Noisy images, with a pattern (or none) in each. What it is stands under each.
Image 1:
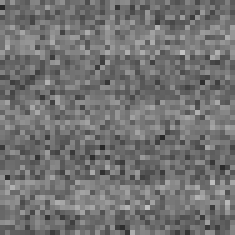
horizontal stripes
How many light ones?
3
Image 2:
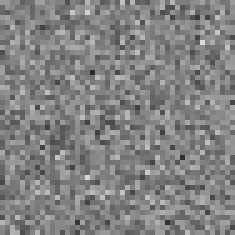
only noise
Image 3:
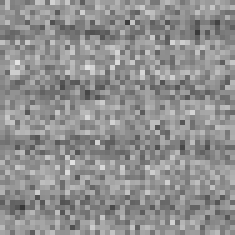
horizontal stripes
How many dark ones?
4
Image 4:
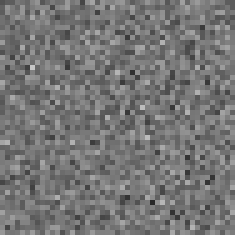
only noise
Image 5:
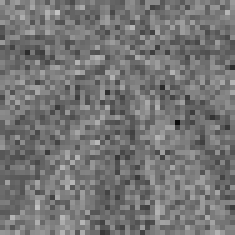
spokes from one point
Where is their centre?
top middle
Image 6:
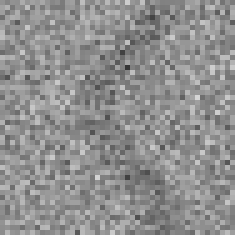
a wavy band
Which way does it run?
top to bottom
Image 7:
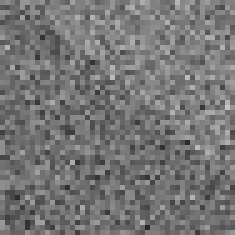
a sharp edge
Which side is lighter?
top right
